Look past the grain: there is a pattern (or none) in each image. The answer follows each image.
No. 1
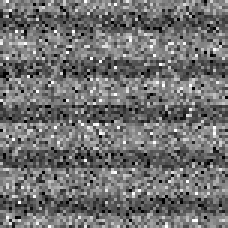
horizontal stripes
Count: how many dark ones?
5
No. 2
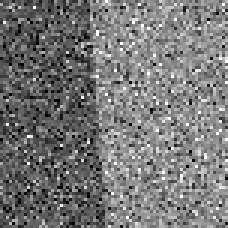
a sharp edge
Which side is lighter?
right
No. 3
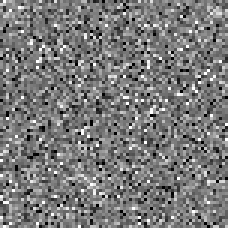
only noise
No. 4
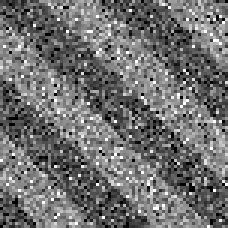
diagonal stripes
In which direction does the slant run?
top left to bottom right
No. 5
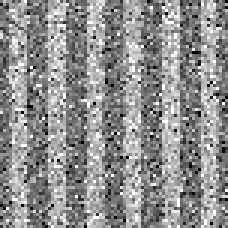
vertical stripes
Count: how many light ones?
6
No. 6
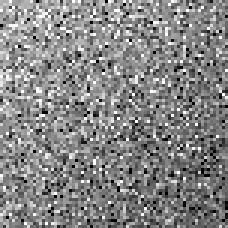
a smooth slope
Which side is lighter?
top left
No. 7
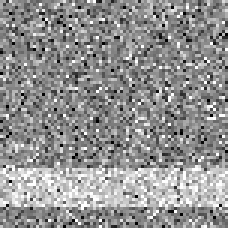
one horizontal stripe
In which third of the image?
bottom
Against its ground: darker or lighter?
lighter
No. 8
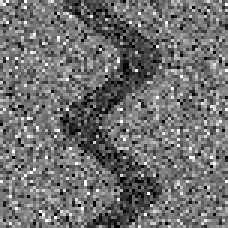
a wavy band
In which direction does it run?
top to bottom
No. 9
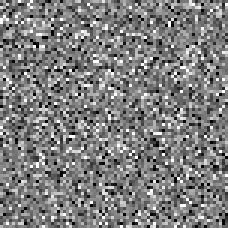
only noise
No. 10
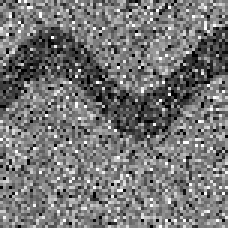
a wavy band
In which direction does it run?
left to right
